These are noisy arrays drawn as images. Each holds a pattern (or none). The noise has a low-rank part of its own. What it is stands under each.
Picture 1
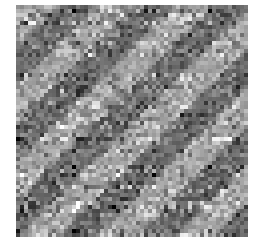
diagonal stripes
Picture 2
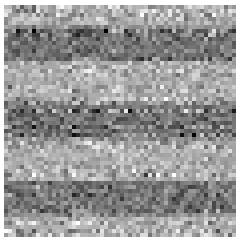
horizontal stripes
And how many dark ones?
3
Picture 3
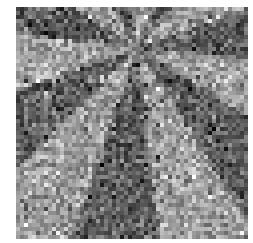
spokes from one point
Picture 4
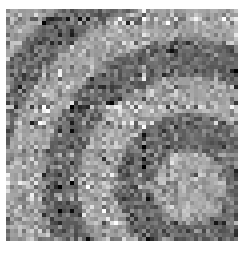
rings round one point
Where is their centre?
bottom right
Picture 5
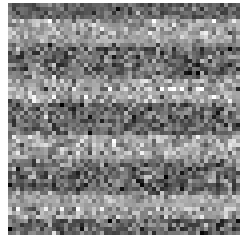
horizontal stripes
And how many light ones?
4
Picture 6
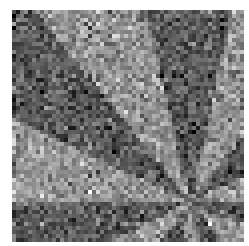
spokes from one point
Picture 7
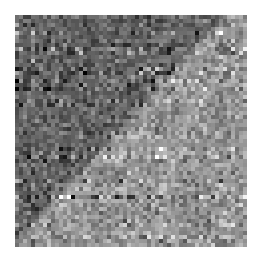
a sharp edge
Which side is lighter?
bottom right
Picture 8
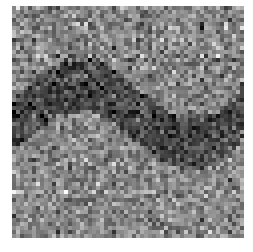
a wavy band
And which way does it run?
left to right
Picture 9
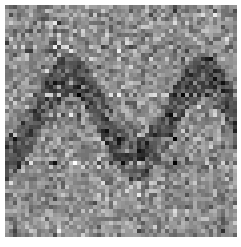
a wavy band
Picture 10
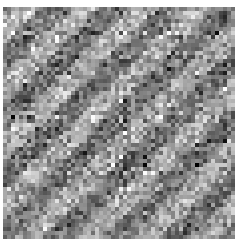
diagonal stripes
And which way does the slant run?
bottom left to top right
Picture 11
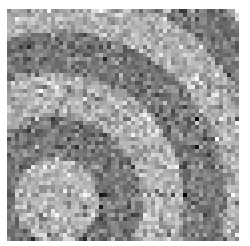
rings round one point
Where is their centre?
bottom left
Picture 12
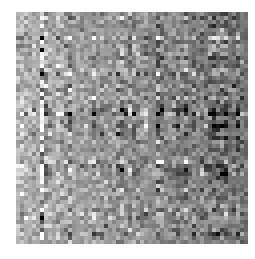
a smooth slope
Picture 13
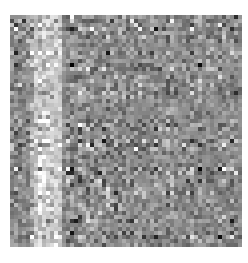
one vertical stripe
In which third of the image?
left
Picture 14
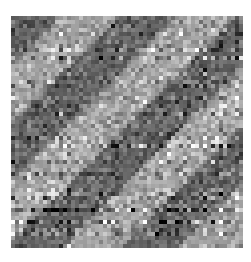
diagonal stripes
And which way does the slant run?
bottom left to top right
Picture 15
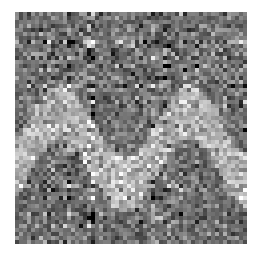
a wavy band
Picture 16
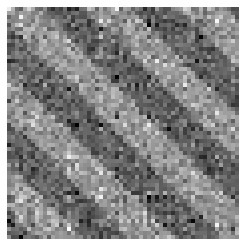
diagonal stripes
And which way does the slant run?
top left to bottom right
